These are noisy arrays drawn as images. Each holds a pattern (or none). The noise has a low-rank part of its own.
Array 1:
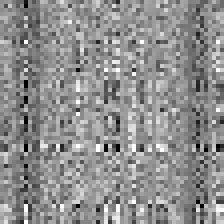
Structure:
bands of columns
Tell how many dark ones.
2
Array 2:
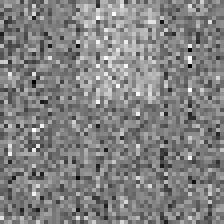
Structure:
one block
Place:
top middle
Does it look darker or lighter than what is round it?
lighter
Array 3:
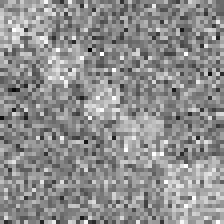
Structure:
blocks along the diagonal
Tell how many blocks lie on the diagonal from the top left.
5
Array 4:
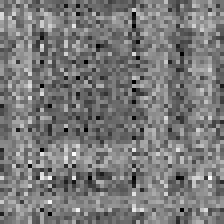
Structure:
bands of rows crossing bands of columns
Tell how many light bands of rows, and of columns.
3 and 3
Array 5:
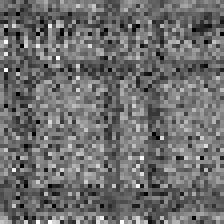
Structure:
bands of rows crossing bands of columns
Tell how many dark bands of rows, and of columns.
3 and 3
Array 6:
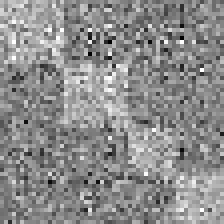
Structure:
blocks along the diagonal
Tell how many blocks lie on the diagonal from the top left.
4
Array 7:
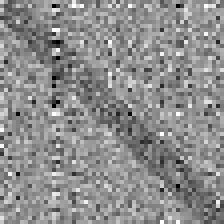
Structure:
a diagonal band
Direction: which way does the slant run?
top left to bottom right
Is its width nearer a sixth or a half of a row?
a sixth
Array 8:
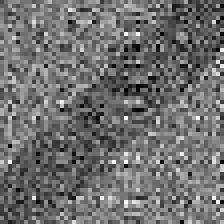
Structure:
a diagonal band
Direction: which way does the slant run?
bottom left to top right
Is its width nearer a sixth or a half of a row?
a half
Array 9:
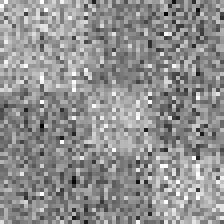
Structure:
blocks along the diagonal
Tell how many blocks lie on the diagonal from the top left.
3
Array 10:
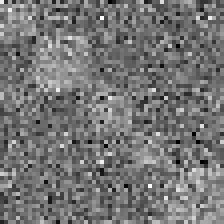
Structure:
blocks along the diagonal
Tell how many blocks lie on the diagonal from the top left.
5
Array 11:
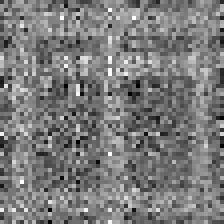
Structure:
bands of rows crossing bands of columns
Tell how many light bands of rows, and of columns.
3 and 3
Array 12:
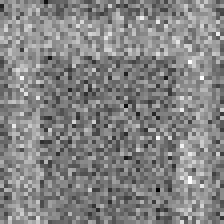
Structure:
bands of rows crossing bands of columns
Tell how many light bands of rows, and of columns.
1 and 2
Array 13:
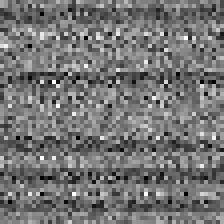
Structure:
bands of rows
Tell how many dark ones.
5
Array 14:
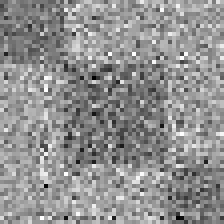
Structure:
blocks along the diagonal
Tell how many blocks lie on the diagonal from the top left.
3
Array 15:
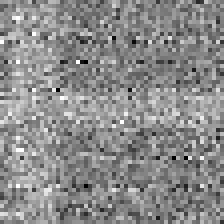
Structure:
bands of rows crossing bands of columns
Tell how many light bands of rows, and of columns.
1 and 1
